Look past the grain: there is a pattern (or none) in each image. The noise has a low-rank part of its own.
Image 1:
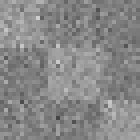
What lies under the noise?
blocks along the diagonal
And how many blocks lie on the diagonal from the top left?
3
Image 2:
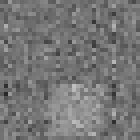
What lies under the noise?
one block
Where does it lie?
bottom middle
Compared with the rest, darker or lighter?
lighter
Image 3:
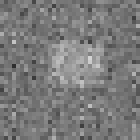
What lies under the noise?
one block
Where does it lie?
centre
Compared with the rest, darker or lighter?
lighter
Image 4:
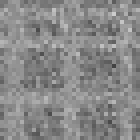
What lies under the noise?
bands of rows crossing bands of columns
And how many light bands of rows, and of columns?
3 and 3
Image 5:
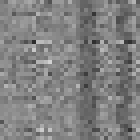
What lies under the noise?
bands of columns
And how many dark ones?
2
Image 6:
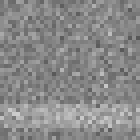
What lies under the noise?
one band of rows
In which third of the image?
bottom
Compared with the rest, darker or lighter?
lighter
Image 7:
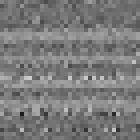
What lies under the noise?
bands of rows
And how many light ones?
4
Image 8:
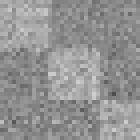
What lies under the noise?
blocks along the diagonal
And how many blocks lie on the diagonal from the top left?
3
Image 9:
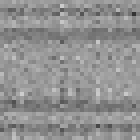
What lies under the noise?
bands of rows
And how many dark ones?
4
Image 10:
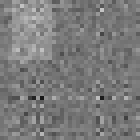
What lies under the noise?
one block
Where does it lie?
top left
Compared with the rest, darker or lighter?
lighter
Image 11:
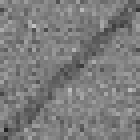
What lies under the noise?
a diagonal band
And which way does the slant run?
bottom left to top right
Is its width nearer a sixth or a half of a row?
a sixth
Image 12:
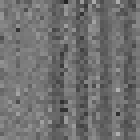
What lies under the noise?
bands of columns
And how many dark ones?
4
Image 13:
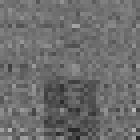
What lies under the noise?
one block
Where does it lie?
bottom middle
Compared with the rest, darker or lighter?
darker
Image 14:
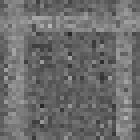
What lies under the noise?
bands of rows crossing bands of columns
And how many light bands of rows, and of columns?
1 and 2
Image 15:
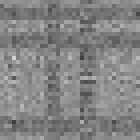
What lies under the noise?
bands of rows crossing bands of columns
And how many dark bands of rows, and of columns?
3 and 2
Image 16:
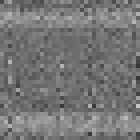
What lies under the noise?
bands of rows
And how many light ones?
2
